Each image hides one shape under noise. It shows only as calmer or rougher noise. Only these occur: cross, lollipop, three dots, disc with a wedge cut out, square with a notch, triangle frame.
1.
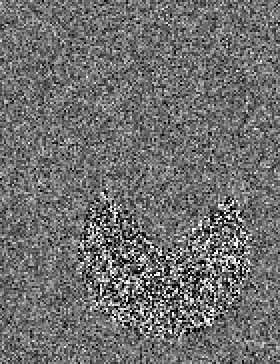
disc with a wedge cut out
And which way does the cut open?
up
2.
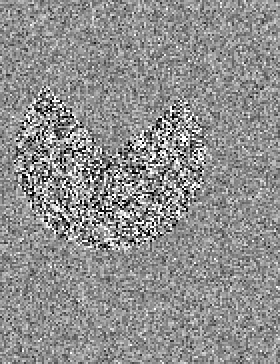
disc with a wedge cut out
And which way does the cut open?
up
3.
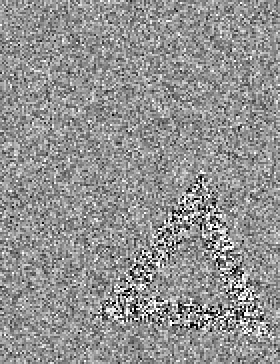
triangle frame
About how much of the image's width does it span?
two thirds
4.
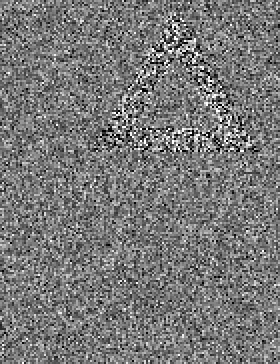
triangle frame
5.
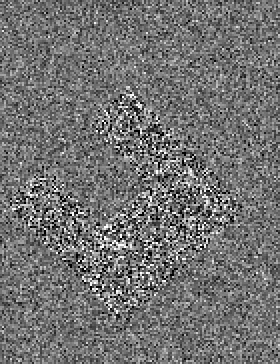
square with a notch
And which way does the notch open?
up and left
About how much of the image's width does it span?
nearly all
